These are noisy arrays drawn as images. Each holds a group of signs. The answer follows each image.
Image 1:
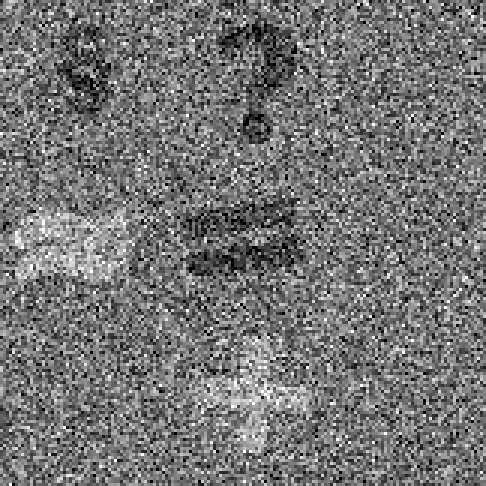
top left: dark section sign; top middle: dark question mark; middle left: light approximately sign; centre: dark equals sign; bottom middle: light plus sign
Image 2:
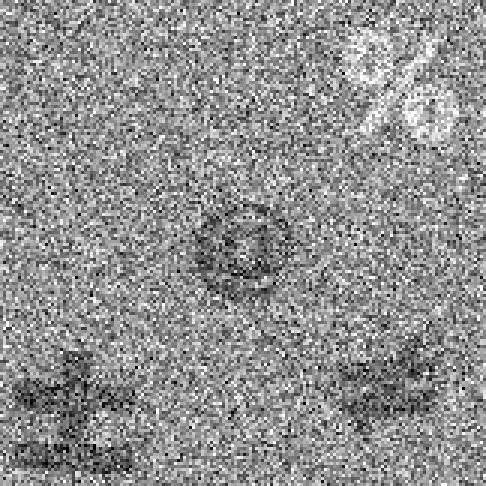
top right: light percent sign; centre: dark at sign; bottom left: dark plus-minus sign; bottom right: dark not-equal sign
